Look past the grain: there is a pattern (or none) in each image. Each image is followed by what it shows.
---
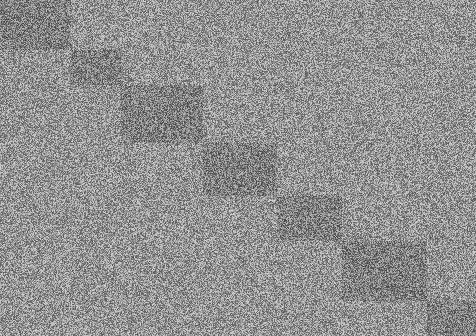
blocks along the diagonal
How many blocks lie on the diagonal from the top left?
7
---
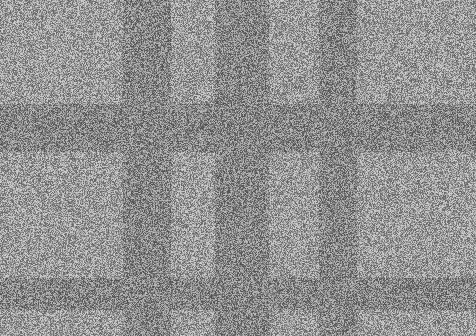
bands of rows crossing bands of columns
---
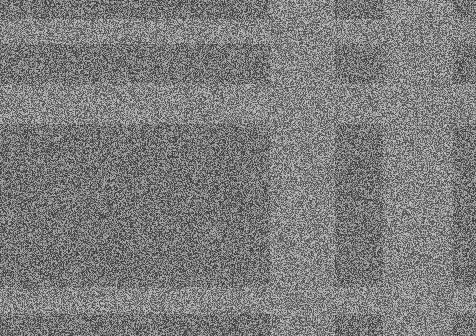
bands of rows crossing bands of columns
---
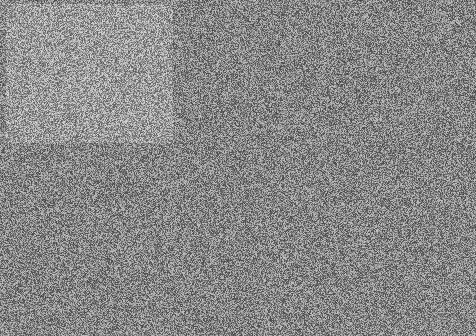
one block
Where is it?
top left
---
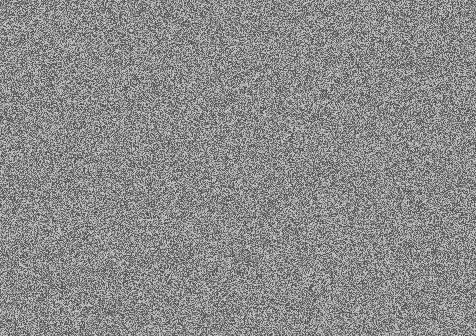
only noise
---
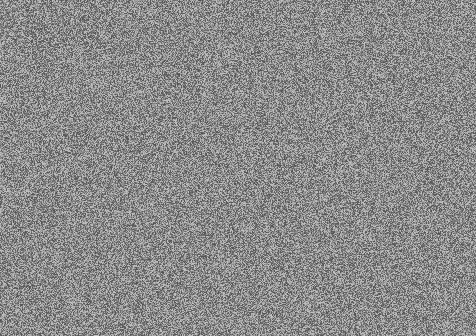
only noise
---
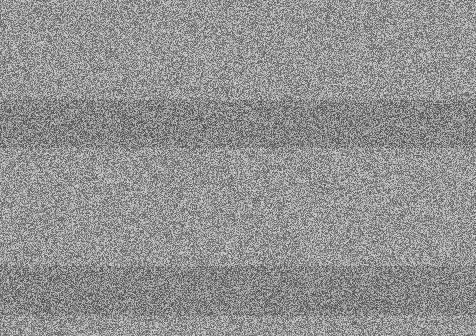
bands of rows
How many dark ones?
2
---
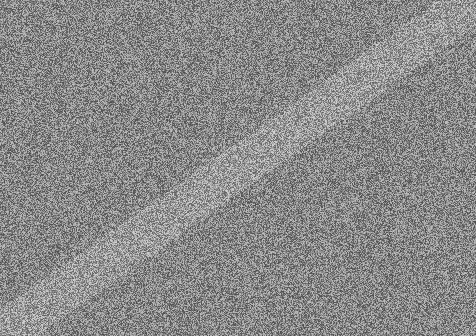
a diagonal band
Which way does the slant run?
bottom left to top right
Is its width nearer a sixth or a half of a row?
a sixth
